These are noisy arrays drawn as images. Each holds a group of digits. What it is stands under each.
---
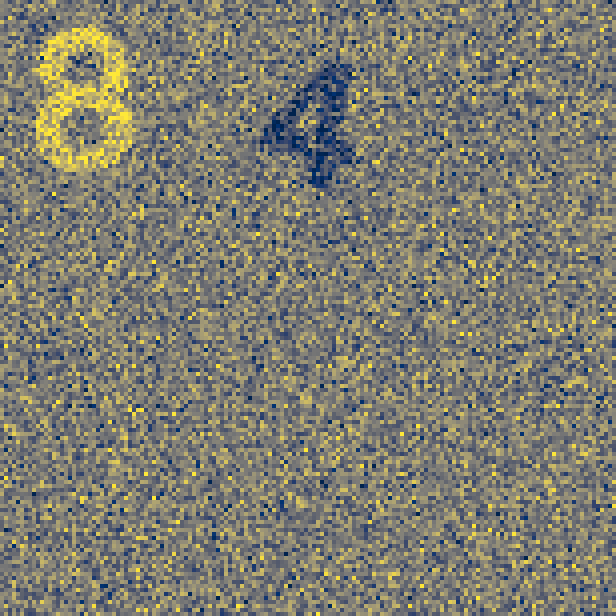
top left: light 8; top middle: dark 4
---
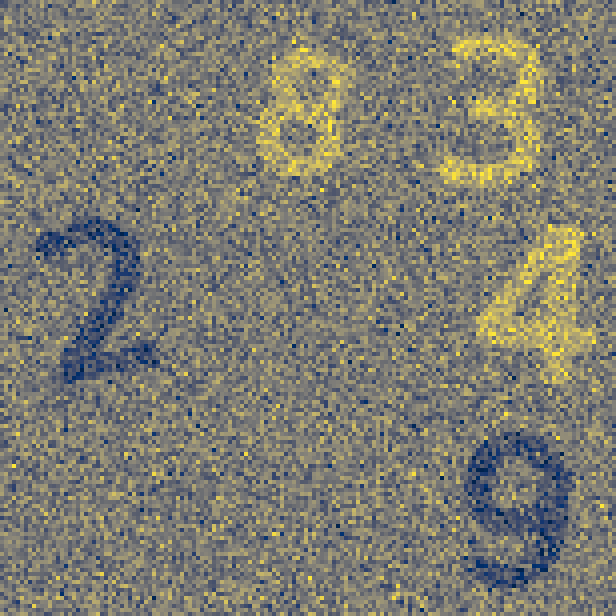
top middle: light 8; top right: light 3; middle left: dark 2; middle right: light 4; bottom right: dark 9
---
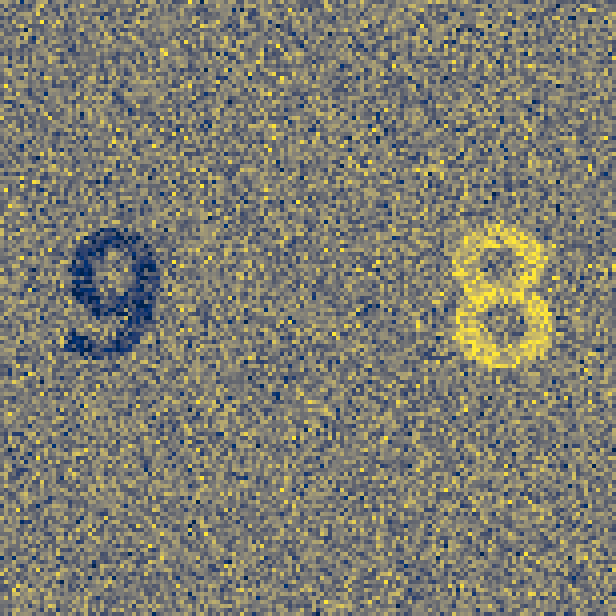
middle left: dark 9; middle right: light 8
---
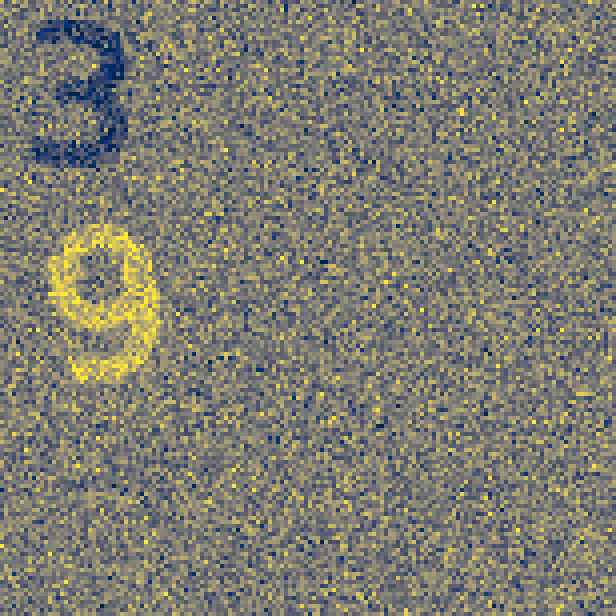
top left: dark 3; middle left: light 9
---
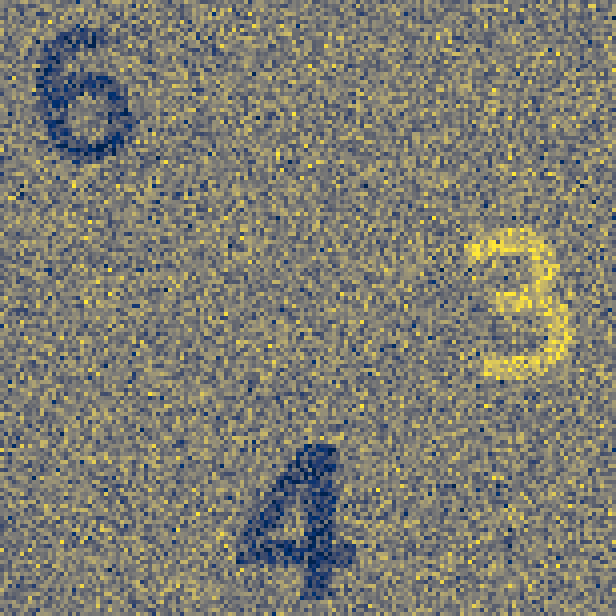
top left: dark 6; middle right: light 3; bottom middle: dark 4
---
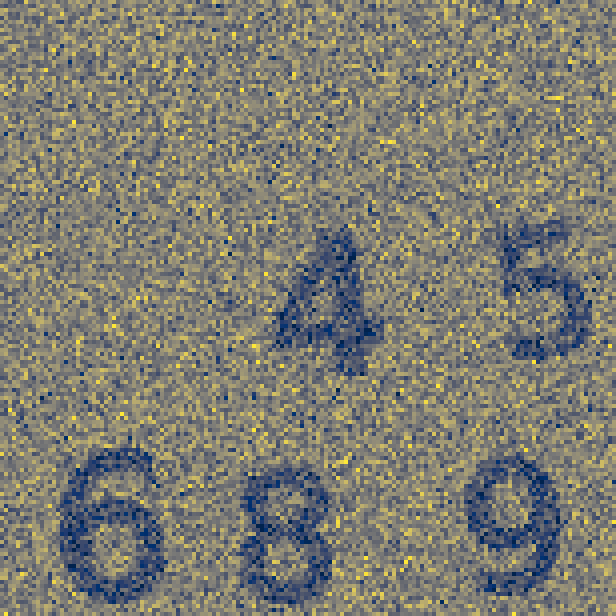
centre: dark 4; middle right: dark 5; bottom left: dark 6; bottom middle: dark 8; bottom right: dark 9
